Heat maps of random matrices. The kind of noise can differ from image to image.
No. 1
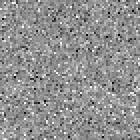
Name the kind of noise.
heavy tails
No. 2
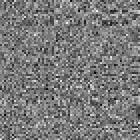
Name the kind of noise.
low rank plus noise
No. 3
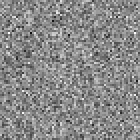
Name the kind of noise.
low rank plus noise
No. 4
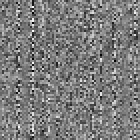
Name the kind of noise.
columns of uneven size
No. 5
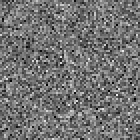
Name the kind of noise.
independent entries
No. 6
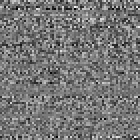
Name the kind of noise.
rows of uneven size
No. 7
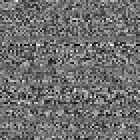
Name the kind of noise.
rows of uneven size
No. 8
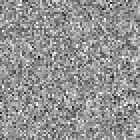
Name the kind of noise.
independent entries
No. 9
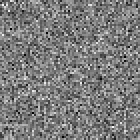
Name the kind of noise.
independent entries
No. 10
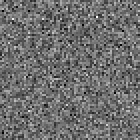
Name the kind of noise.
independent entries
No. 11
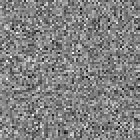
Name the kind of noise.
low rank plus noise
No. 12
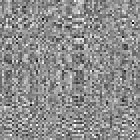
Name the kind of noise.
low rank plus noise
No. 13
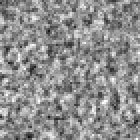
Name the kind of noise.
blotchy
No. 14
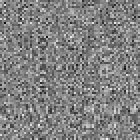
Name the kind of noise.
low rank plus noise
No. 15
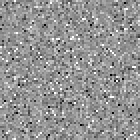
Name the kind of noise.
heavy tails
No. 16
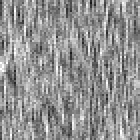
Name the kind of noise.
streaked along the columns
